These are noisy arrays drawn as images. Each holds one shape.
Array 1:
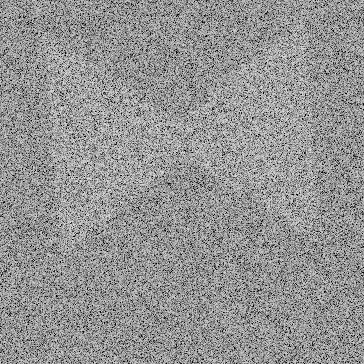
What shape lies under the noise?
bow tie
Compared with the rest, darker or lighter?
lighter
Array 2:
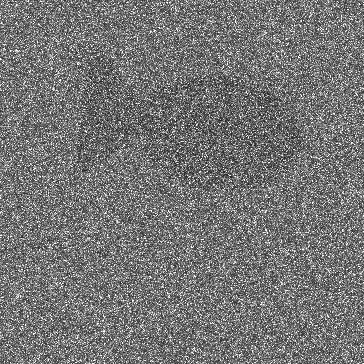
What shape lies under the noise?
fish
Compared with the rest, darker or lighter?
darker
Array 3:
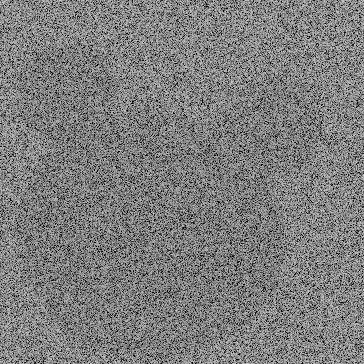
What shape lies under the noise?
bear's head
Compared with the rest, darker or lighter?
darker
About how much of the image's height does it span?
nearly all
